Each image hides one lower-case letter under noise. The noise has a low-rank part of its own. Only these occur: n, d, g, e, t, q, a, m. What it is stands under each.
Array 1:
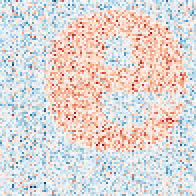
e
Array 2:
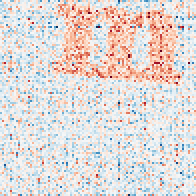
m
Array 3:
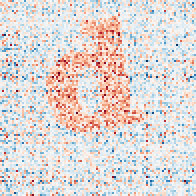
d
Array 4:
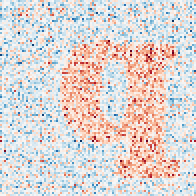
q
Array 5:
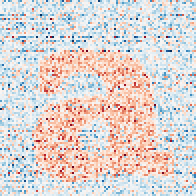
a
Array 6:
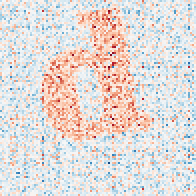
d
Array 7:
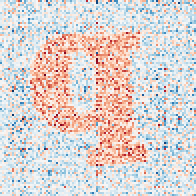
q
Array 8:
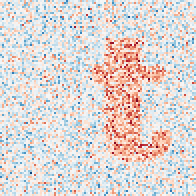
t
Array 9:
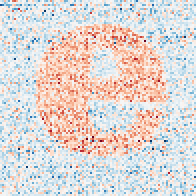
e
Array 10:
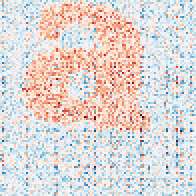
a
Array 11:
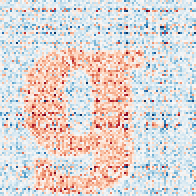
g
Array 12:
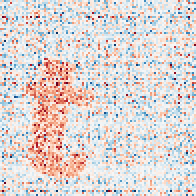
t
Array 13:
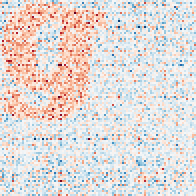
g
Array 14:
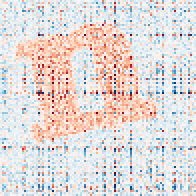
n
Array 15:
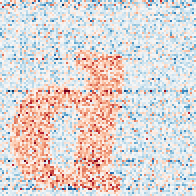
d
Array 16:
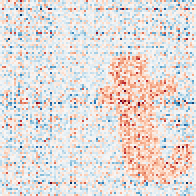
t
